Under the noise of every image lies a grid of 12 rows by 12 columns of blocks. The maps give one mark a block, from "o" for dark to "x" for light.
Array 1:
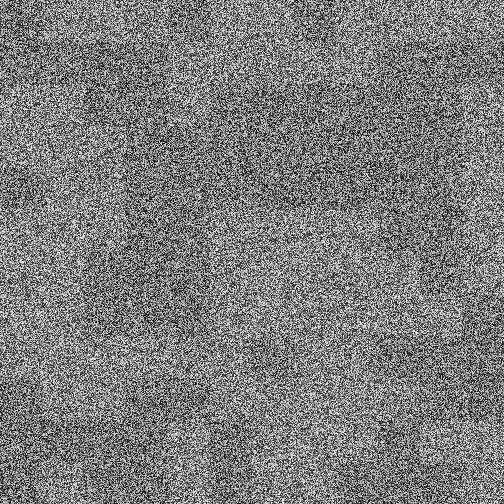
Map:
oxxxoxxoxxxx
ooooxxxxxooo
xxooxoooooox
xxxoooooooox
oxxoooooooox
xxxooxxxxoox
xxoooxxxxxox
xxoooxxxxxxo
xxxxxxoxxooo
oxxooxxxxxoo
ooooxoxxxoxx
oxooxoxxooox
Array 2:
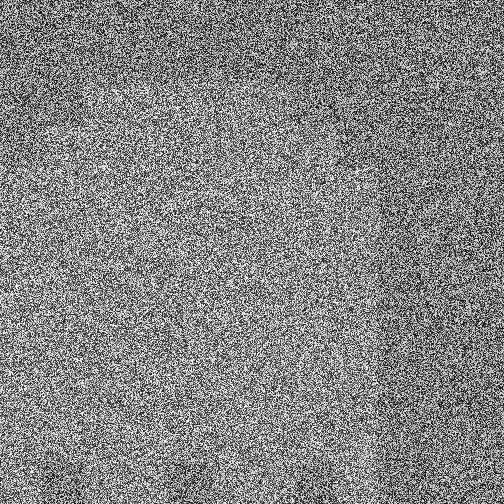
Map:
oooooooooooo
oooooooooooo
ooxxxxxooooo
oxxxxxxxoooo
xxxxxxxxxooo
xxxxxxxxxooo
xxxxxxxxxooo
xxxxxxxxxooo
xxxxxxxxxooo
xxxxxxxxxooo
xxxxxxxxxooo
xoxxoxxoxooo
